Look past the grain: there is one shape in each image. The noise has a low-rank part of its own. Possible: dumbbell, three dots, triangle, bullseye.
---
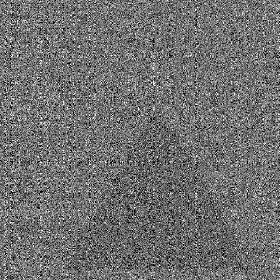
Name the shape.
triangle
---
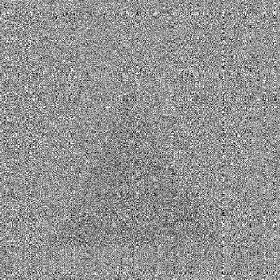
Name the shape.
triangle
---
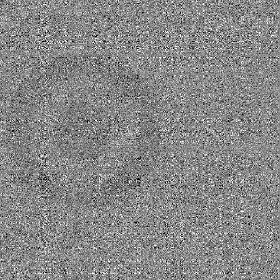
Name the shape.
bullseye
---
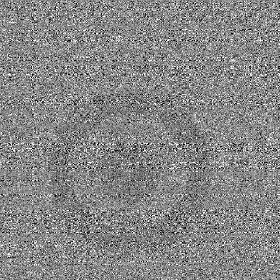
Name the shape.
bullseye
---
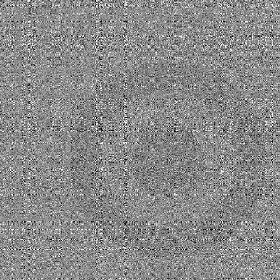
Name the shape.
bullseye
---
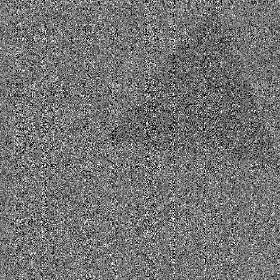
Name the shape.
triangle
